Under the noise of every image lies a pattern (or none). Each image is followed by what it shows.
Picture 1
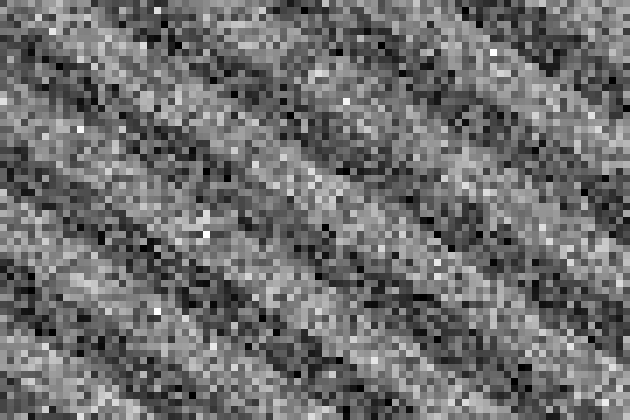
diagonal stripes
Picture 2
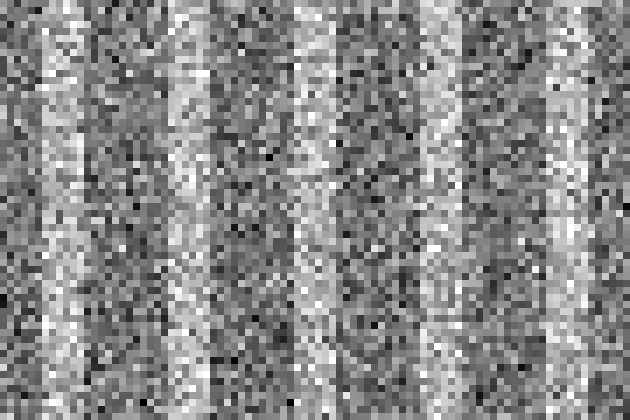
vertical stripes
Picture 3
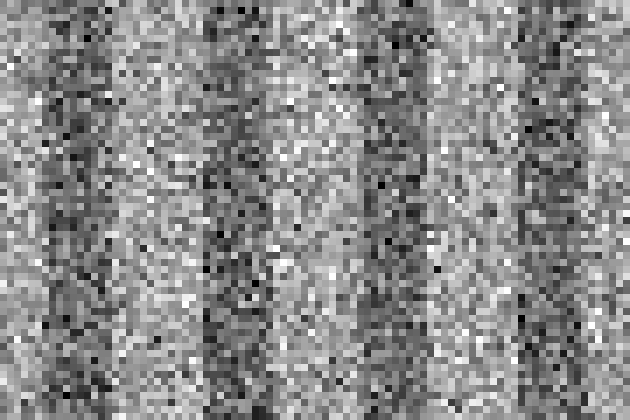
vertical stripes
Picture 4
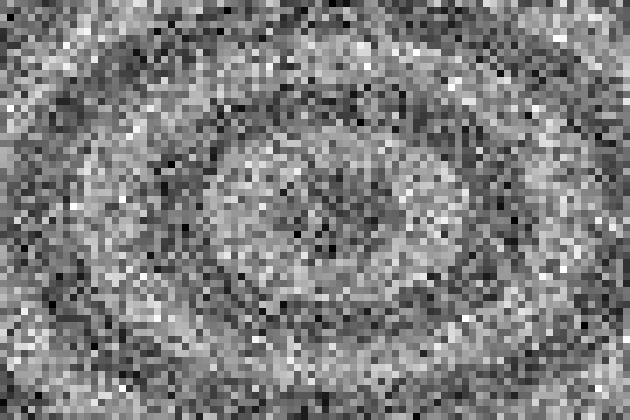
rings round one point
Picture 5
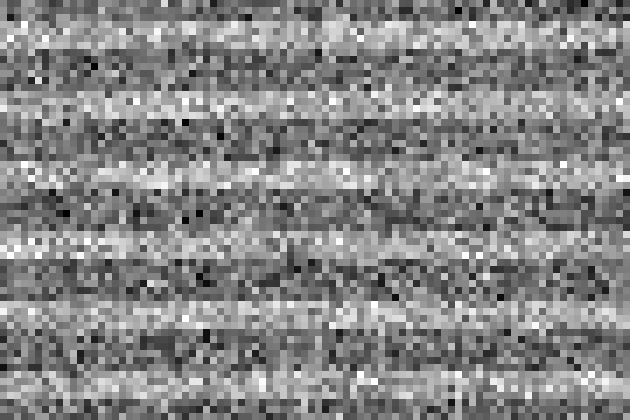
horizontal stripes
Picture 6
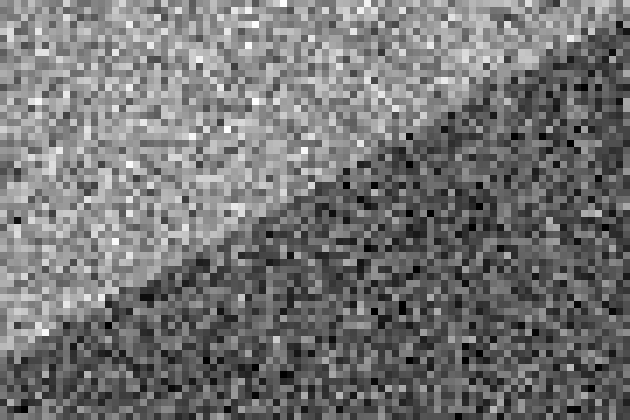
a sharp edge
